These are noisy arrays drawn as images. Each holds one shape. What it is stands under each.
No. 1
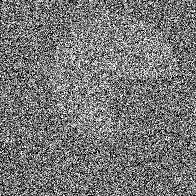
disc with a wedge cut out
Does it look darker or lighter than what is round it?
lighter
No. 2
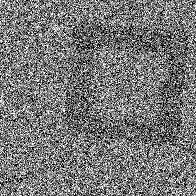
square frame
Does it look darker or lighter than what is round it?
darker
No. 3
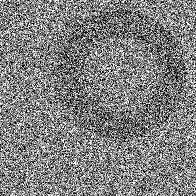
ring
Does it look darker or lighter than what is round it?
darker
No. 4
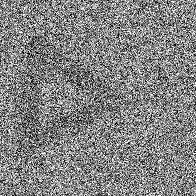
triangle frame
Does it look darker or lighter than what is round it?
darker
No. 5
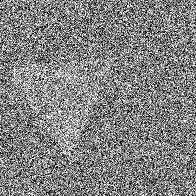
triangle
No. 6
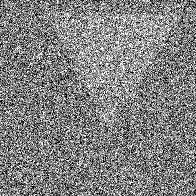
triangle
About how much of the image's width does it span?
two thirds
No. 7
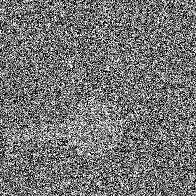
lollipop
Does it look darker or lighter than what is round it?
lighter
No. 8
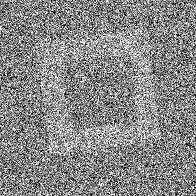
square frame
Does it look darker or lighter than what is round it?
lighter
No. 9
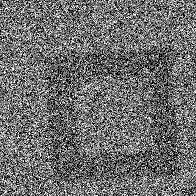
square frame
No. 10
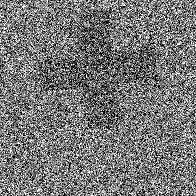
cross
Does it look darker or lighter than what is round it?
darker
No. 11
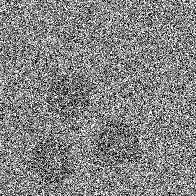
three dots
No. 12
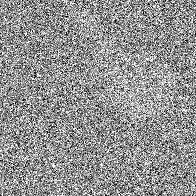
lollipop
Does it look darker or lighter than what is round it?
lighter
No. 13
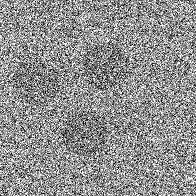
three dots
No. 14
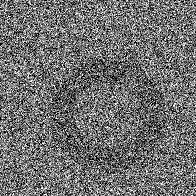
ring
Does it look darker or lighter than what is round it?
darker
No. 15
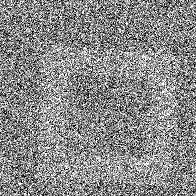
square frame
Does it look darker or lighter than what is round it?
lighter
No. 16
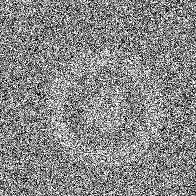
bullseye
